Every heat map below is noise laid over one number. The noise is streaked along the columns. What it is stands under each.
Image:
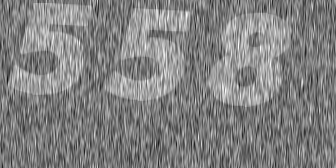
558
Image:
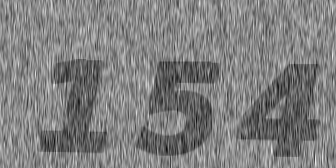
154
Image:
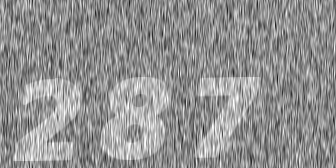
287
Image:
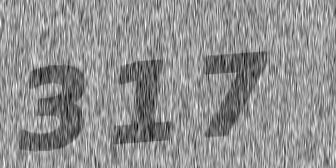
317
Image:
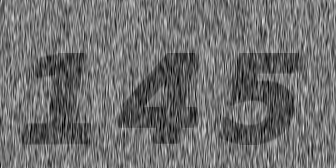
145
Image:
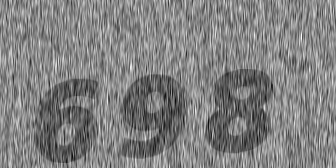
698
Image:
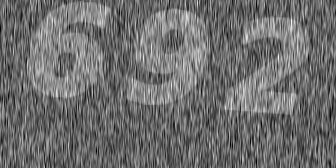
692
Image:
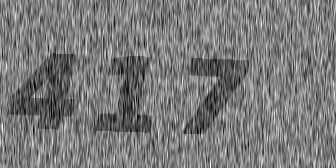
417
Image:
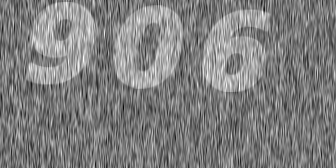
906
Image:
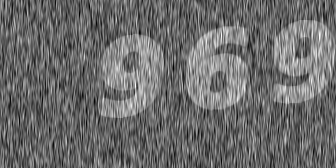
969
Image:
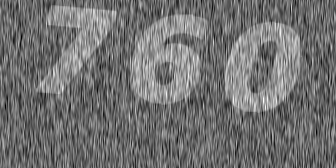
760
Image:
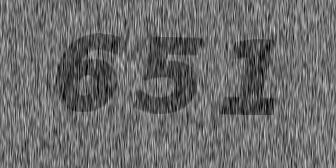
651
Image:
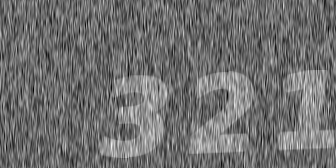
321
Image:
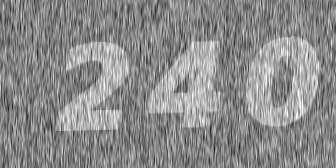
240
